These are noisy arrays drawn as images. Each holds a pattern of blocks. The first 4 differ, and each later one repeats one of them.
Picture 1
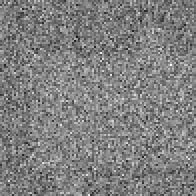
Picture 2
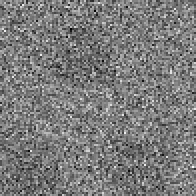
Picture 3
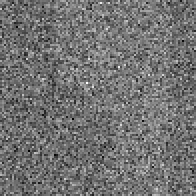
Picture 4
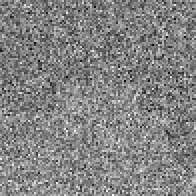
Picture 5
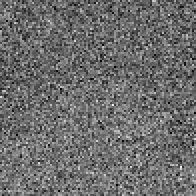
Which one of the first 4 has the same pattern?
4
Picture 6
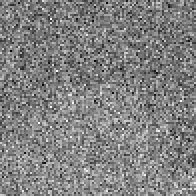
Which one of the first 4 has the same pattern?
4
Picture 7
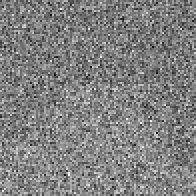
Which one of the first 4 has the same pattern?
4
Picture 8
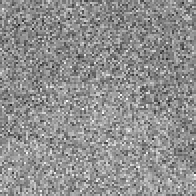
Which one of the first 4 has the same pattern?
4
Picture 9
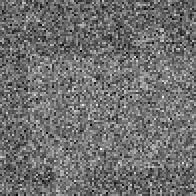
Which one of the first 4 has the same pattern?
1
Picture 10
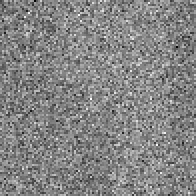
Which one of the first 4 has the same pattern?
3
